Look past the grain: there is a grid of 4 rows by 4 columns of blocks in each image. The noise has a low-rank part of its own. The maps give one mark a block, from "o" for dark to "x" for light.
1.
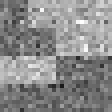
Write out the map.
o x x x
o o x x
x x o o
o o o o
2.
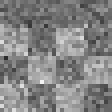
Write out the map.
o o o o
x o x o
o x o x
x o x o
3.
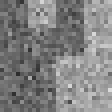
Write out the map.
o x o x
o o o x
o o x x
o o x x
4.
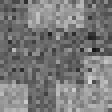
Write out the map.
o x x o
o o o o
o o o x
x o x x
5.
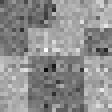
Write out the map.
o o x x
o x x o
x o o x
x o o x
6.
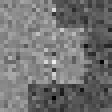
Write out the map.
x x o o
x x x o
x x x o
x o o o
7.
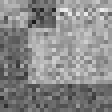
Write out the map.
x o x x
o x x x
o x x x
o o o o
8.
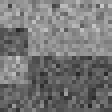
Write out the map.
x x x x
o x x x
x o o o
o o o o
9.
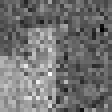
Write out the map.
o o o o
o x o o
x x o o
x x o o
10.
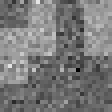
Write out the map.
o x o x
x x o x
x o o o
o o o o
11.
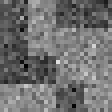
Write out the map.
o x o o
o x x x
o o x x
x x o x
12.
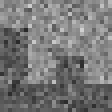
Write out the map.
x x x x
o x x x
o x o x
o o o o
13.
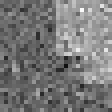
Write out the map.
o o x x
o o x x
o o o x
o o o o
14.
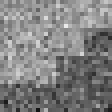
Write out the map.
x x x x
x x x o
x x o o
o o o o
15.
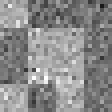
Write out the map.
x o o o
o x x o
o x x o
x o x o
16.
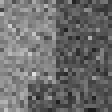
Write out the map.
x x o o
x x o o
x x o o
x o o o
